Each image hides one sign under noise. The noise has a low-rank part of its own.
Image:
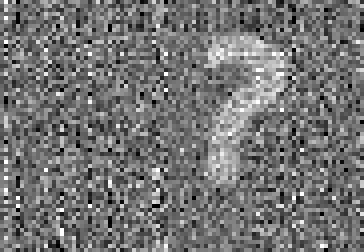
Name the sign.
question mark
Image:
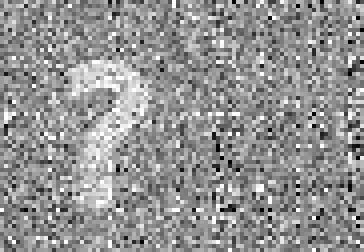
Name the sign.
question mark
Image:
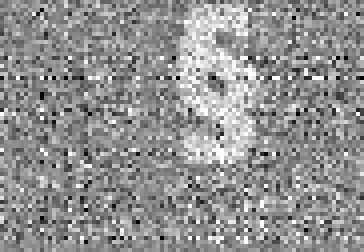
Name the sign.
section sign
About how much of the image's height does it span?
two thirds
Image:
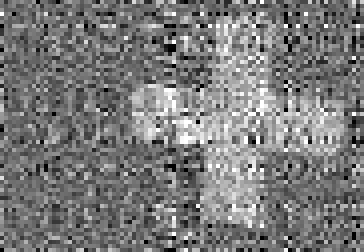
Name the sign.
plus sign
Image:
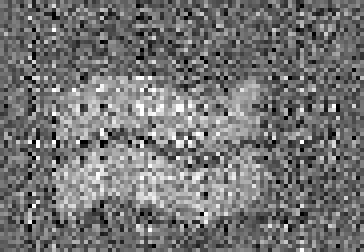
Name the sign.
approximately sign
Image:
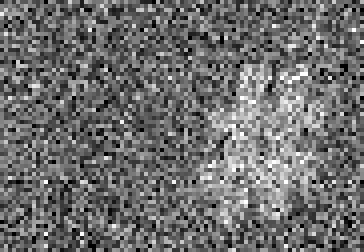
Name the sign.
hash sign
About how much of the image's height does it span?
two thirds
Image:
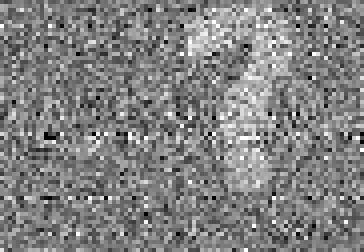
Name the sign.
question mark
